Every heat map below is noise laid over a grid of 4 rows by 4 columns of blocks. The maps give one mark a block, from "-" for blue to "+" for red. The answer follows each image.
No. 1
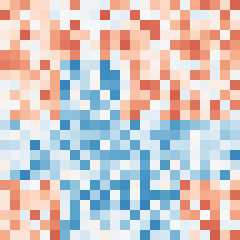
+ + + +
+ - + +
- - - -
+ - - +
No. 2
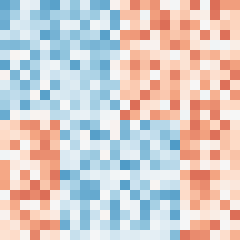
- - + +
- - + +
+ - - +
+ - - +
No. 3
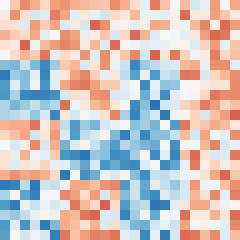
+ + + +
- + - +
+ - - +
- + - +
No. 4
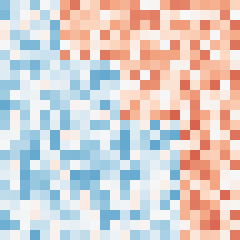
- + + +
- - + +
- - - +
- - - +
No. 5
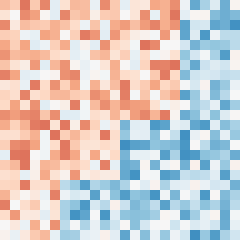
+ + + -
+ + + -
+ + - -
+ - - -
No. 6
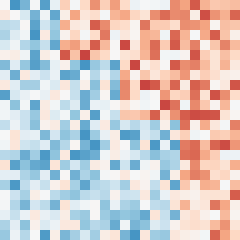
- + + +
- - + +
- - - +
- - - +
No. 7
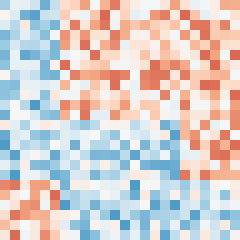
- + + +
- + + +
- - - +
+ - - -
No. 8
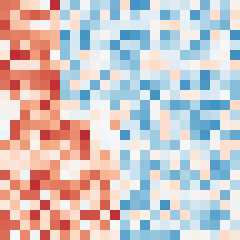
+ - - -
+ - - -
+ + - -
+ + - -
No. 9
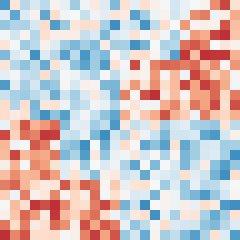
- - - +
- - + +
+ - - -
+ + - -
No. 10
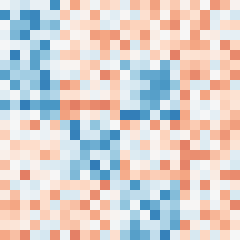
- + + +
- + - +
+ - + +
+ + - +
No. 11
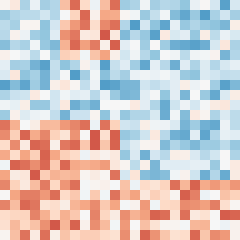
- + - -
- - - -
+ + - -
+ + + +
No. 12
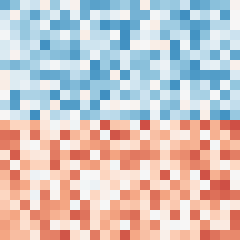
- - - -
- - - -
+ + + +
+ + + +
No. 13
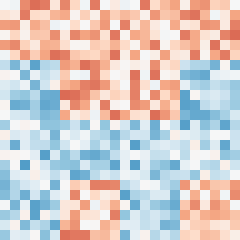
+ + + +
- + + -
- - - -
- + - +
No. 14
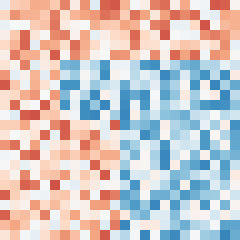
+ + + +
+ - - -
+ + - -
+ + - -
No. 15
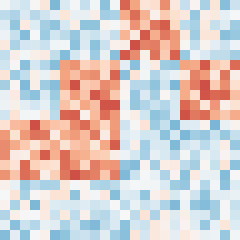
- - + -
- + - +
+ + - -
- - - -
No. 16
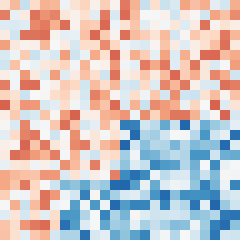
+ + + +
+ + + +
+ + - -
+ - - -
